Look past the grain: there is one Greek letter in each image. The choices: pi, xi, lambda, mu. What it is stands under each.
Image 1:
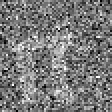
light pi
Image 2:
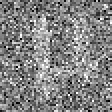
light mu
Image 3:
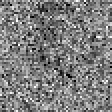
dark xi
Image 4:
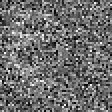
light xi
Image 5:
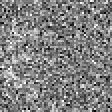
light xi
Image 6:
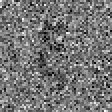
dark xi
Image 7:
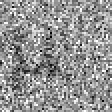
dark mu
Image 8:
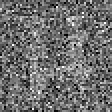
light mu
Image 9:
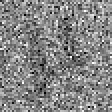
dark mu
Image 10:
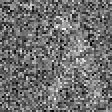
light lambda
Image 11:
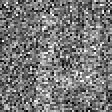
light mu
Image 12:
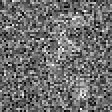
light xi
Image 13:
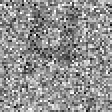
dark mu
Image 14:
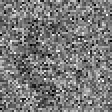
dark xi
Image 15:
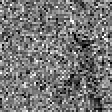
dark lambda
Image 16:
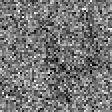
dark mu
